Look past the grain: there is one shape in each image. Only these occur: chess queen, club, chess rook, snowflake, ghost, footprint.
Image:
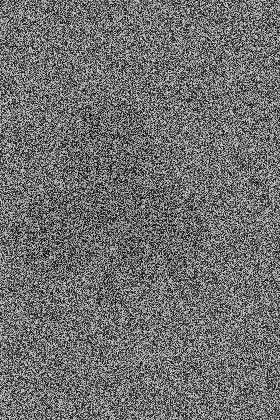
dark club
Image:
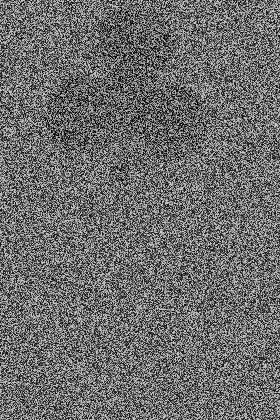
dark club
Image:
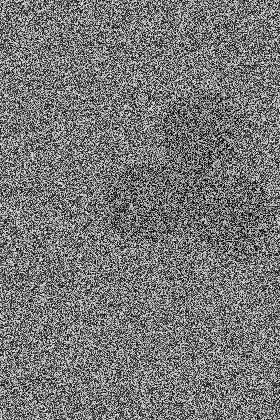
dark club
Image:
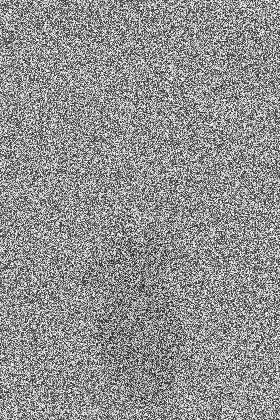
dark footprint, bottom middle
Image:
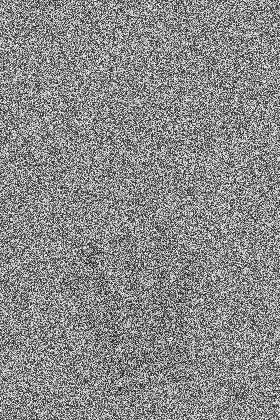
dark chess queen
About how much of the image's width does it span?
half
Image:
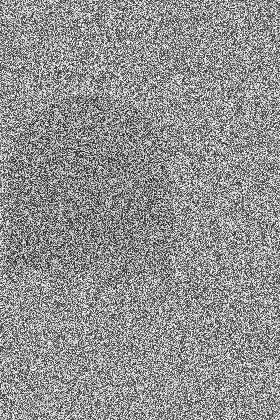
dark ghost
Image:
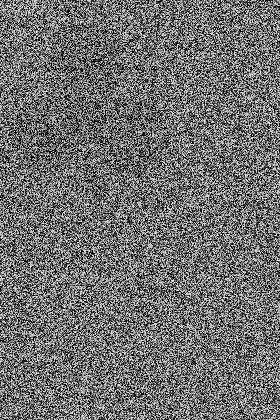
dark club
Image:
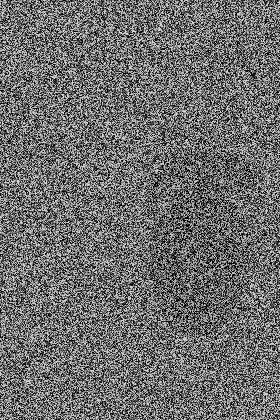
dark footprint
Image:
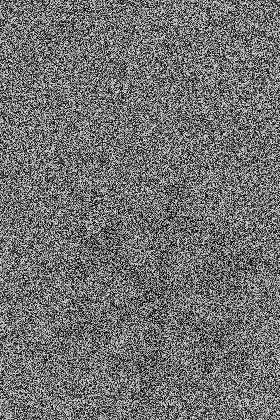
dark snowflake
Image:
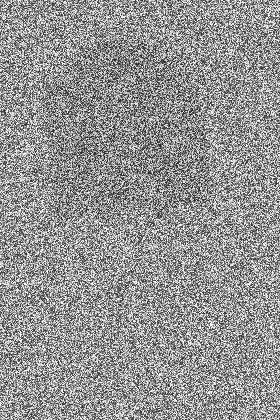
dark ghost
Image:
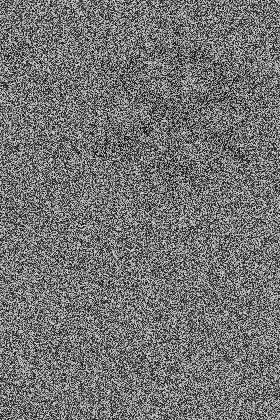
dark snowflake
